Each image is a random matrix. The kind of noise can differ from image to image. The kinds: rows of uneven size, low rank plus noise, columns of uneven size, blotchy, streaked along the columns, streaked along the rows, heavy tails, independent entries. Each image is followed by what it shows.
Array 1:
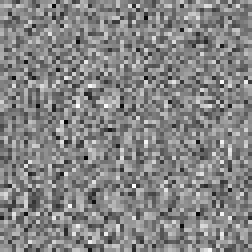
low rank plus noise
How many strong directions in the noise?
two
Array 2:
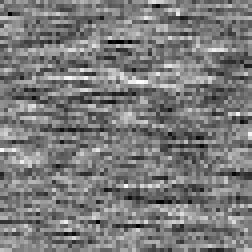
streaked along the rows
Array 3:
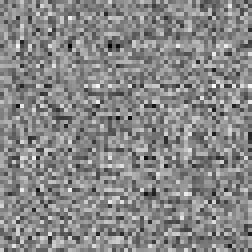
low rank plus noise
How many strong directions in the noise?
two
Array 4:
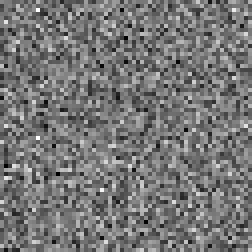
independent entries
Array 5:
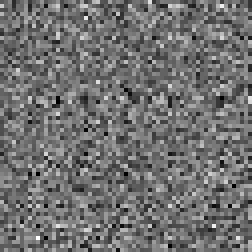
low rank plus noise
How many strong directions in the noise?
two
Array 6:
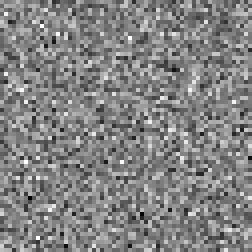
independent entries
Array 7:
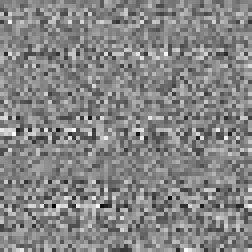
rows of uneven size
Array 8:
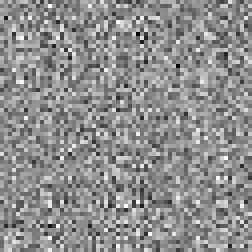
low rank plus noise
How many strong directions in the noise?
one
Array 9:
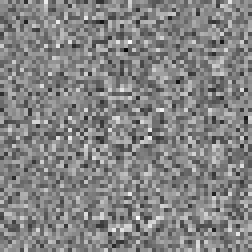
low rank plus noise
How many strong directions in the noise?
one
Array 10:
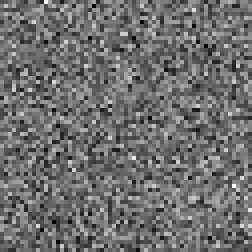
independent entries
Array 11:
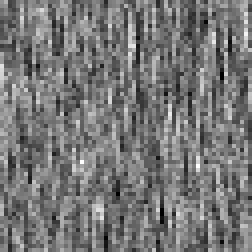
streaked along the columns
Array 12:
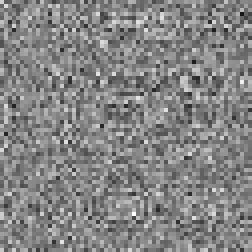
low rank plus noise
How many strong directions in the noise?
two
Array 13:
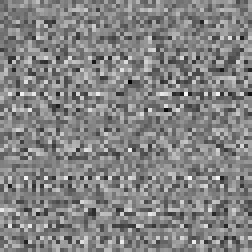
rows of uneven size
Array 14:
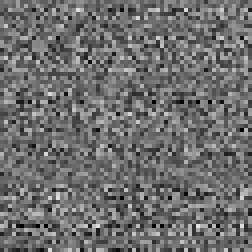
rows of uneven size
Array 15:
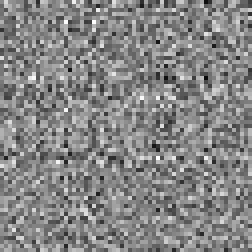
low rank plus noise
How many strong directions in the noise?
two
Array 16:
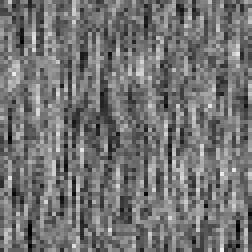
streaked along the columns
